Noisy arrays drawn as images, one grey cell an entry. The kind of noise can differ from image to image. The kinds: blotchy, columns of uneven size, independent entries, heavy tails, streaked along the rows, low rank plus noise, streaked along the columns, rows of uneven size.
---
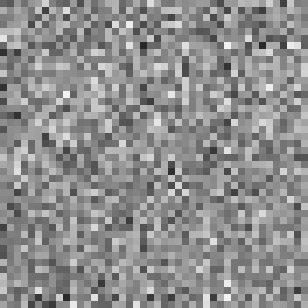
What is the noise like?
low rank plus noise
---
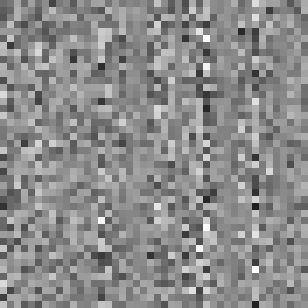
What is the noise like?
columns of uneven size
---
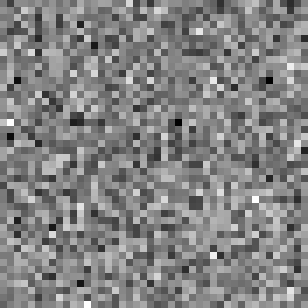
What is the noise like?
independent entries
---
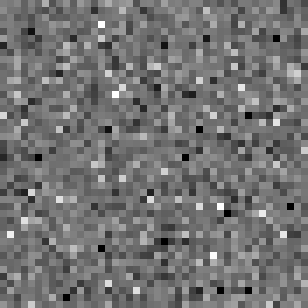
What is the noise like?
heavy tails
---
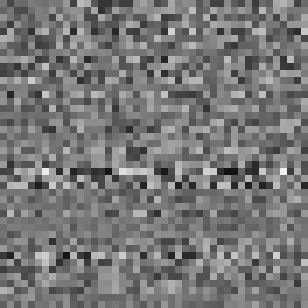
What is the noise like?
rows of uneven size
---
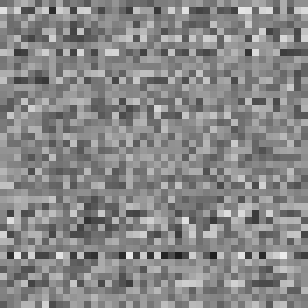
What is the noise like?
rows of uneven size
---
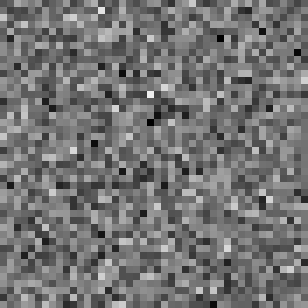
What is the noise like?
independent entries
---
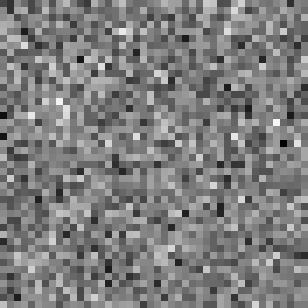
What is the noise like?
independent entries
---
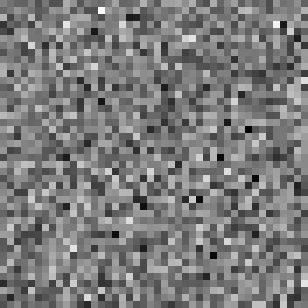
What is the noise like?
independent entries
